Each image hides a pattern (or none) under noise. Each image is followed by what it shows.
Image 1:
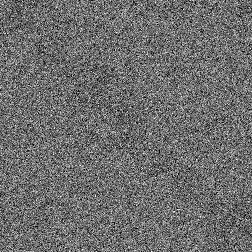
blocks along the diagonal
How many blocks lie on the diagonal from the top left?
7
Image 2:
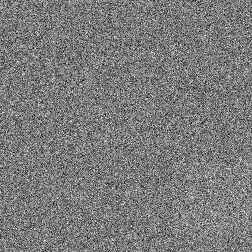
one block
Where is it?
bottom right
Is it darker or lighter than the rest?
lighter
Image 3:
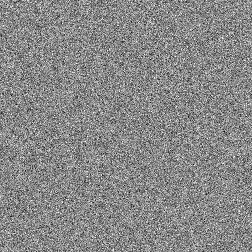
only noise
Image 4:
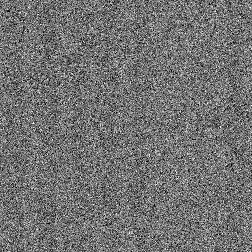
bands of columns
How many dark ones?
6
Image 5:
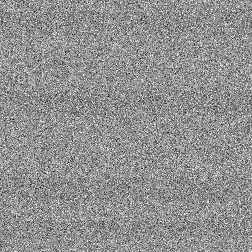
bands of rows
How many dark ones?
4
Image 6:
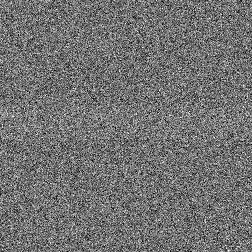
one band of rows
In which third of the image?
middle
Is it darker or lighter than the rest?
lighter
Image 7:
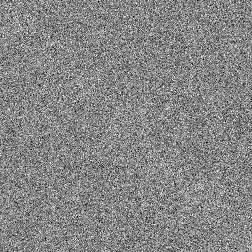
blocks along the diagonal
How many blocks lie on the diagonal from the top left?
7
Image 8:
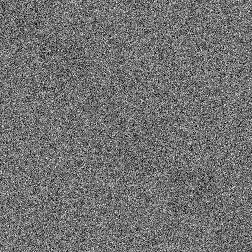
blocks along the diagonal
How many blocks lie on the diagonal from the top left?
6
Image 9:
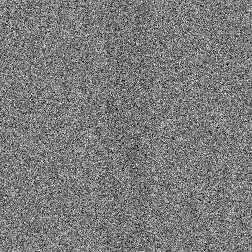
one band of columns
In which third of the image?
middle
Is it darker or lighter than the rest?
darker
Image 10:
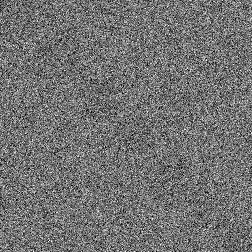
blocks along the diagonal
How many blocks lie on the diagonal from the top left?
7
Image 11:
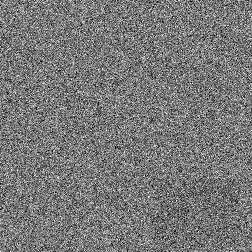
one block
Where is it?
bottom right
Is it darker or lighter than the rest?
darker
